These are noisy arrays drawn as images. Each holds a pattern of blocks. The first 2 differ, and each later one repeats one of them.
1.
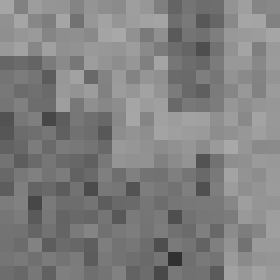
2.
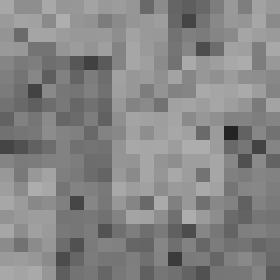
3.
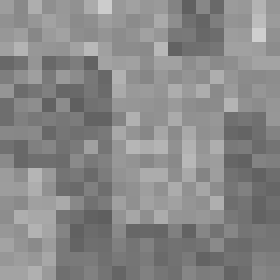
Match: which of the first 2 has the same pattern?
2
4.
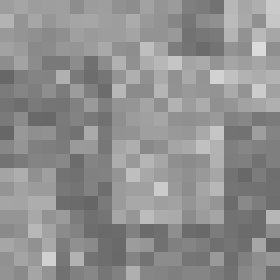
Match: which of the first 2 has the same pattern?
2
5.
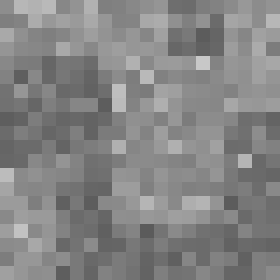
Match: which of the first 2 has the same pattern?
2
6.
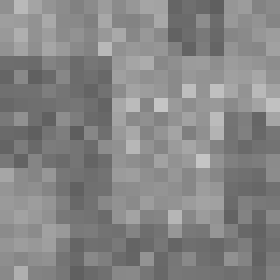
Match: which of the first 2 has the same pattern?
2
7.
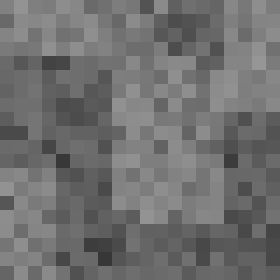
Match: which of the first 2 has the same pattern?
2
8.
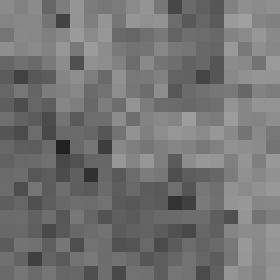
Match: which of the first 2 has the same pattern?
1
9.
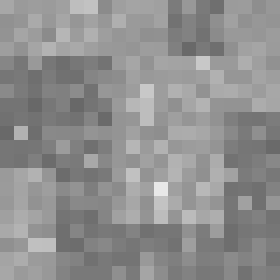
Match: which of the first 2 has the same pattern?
2
